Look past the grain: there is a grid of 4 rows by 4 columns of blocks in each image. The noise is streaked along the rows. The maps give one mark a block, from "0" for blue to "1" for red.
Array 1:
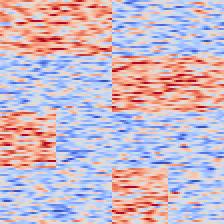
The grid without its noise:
1 1 0 0
0 0 1 1
1 0 0 0
0 0 1 0
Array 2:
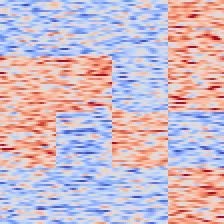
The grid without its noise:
0 0 0 1
1 1 0 1
1 0 1 0
0 0 0 1
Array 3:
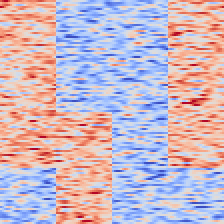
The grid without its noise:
1 0 0 1
1 0 0 1
1 1 0 1
0 1 0 0
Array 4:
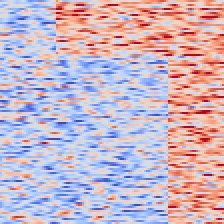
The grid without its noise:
0 1 1 1
0 0 0 1
0 0 0 1
0 0 0 1
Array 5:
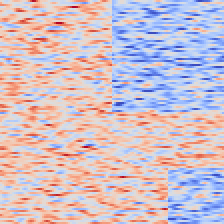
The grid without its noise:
1 1 0 0
1 1 0 0
1 1 1 1
1 1 1 0
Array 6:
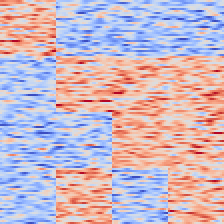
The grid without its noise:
1 0 0 0
0 1 1 1
0 0 1 1
0 1 0 1
